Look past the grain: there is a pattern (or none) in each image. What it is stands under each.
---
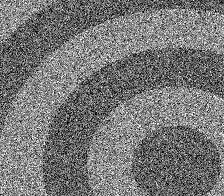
rings round one point
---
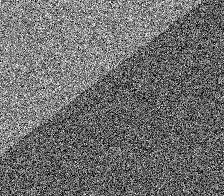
a sharp edge
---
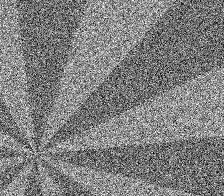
spokes from one point
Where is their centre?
bottom left
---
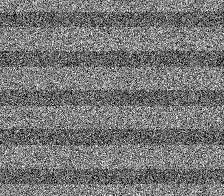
horizontal stripes
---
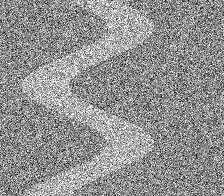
a wavy band
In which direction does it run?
top to bottom
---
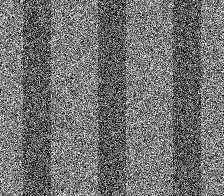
vertical stripes
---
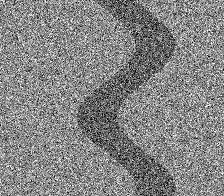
a wavy band
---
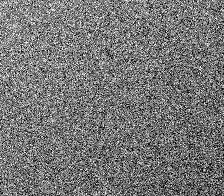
a smooth slope
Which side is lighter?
top left
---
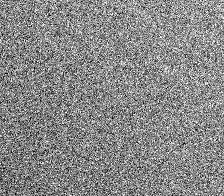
a smooth slope
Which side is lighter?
top right
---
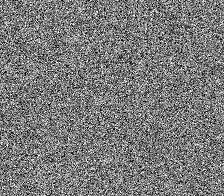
only noise
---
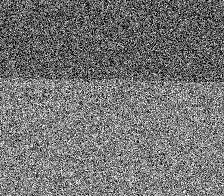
a sharp edge
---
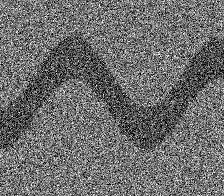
a wavy band
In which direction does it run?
left to right
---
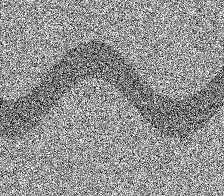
a wavy band
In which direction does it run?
left to right
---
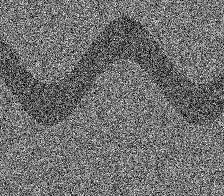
a wavy band
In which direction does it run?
left to right
